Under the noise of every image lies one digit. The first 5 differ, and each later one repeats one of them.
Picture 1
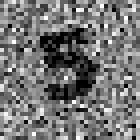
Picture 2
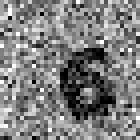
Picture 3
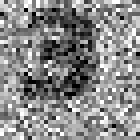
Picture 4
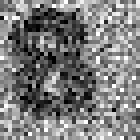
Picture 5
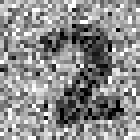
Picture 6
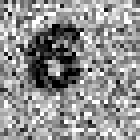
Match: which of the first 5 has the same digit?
2
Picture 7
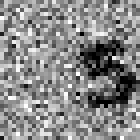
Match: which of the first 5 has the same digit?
1
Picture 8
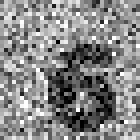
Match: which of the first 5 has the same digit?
2
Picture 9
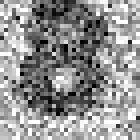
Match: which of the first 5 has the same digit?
4
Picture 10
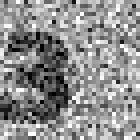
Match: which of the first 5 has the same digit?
3
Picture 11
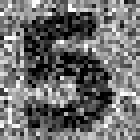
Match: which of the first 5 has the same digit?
1
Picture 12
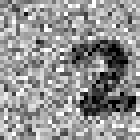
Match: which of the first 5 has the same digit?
5
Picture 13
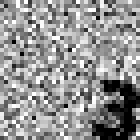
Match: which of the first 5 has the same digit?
3
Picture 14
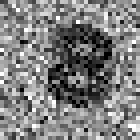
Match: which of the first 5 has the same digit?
4
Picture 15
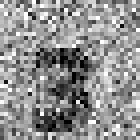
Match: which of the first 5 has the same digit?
3
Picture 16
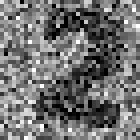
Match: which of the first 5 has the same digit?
5
